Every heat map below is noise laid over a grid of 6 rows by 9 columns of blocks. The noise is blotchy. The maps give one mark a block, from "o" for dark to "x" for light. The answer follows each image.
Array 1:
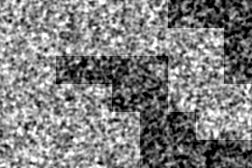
xxxxxxooo
xxxxxxxxo
xxooooxxo
xxxxooxxx
xxxxxooxx
xxxxxoooo
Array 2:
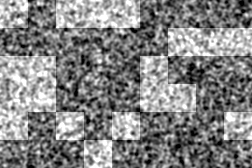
xoxxxoooo
ooooooxxx
xxoooxooo
xxoooxxoo
xoxoxooox
oooxooooo
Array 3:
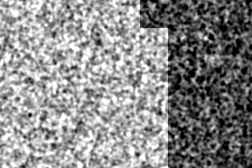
xxxxxoooo
xxxxxxooo
xxxxxxooo
xxxxxxooo
xxxxxxooo
xxxxxxooo
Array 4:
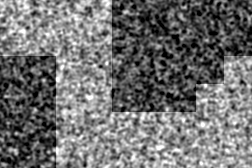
xxxxooooo
xxxxooooo
ooxxoooox
ooxxoooxx
ooxxxxxxx
ooxxxxxxx
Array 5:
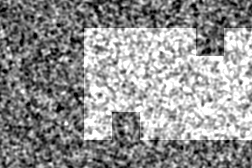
ooooooooo
oooxxxxox
oooxxxxxx
oooxxxxxx
oooxoxxxx
ooooooooo
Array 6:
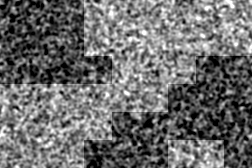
oooxxxxxx
oooxxxxxx
ooooxxxoo
xxxxxxooo
xxxxooooo
xxxoooxxo
